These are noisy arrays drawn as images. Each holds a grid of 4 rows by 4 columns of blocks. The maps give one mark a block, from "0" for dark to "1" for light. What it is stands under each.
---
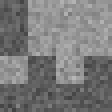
0 1 1 1
0 1 1 1
1 0 1 0
0 0 0 0
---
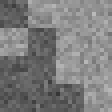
0 1 1 1
1 0 1 1
0 0 1 1
0 0 0 1
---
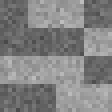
0 1 1 0
0 0 0 1
1 1 1 0
0 0 1 1
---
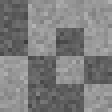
0 1 1 1
0 1 0 1
1 0 1 0
1 0 0 1
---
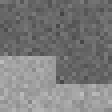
0 0 0 0
0 0 0 0
1 1 0 0
1 1 1 1
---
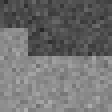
0 0 0 0
1 0 0 0
1 1 1 1
1 1 1 1
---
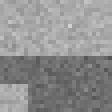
1 1 1 1
1 1 1 1
0 0 0 0
1 0 0 0
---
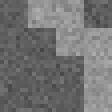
0 1 1 0
0 0 1 1
0 0 0 1
0 0 0 1
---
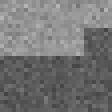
1 1 1 1
1 1 1 0
0 0 0 0
0 0 0 0
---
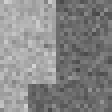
1 1 0 0
1 1 0 0
1 1 0 0
1 0 0 0
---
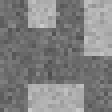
0 1 0 1
0 0 0 1
0 0 0 0
0 1 1 0
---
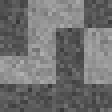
0 1 1 0
0 1 0 1
1 1 0 1
0 0 0 0
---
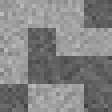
1 1 1 0
1 0 1 1
1 0 0 0
0 1 1 0
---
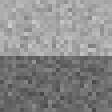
1 1 1 1
1 1 1 1
0 0 0 0
0 0 0 0
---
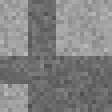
1 0 1 1
1 0 1 1
0 0 0 0
1 0 0 0
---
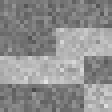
0 0 0 0
0 0 1 1
1 1 1 0
0 0 0 1
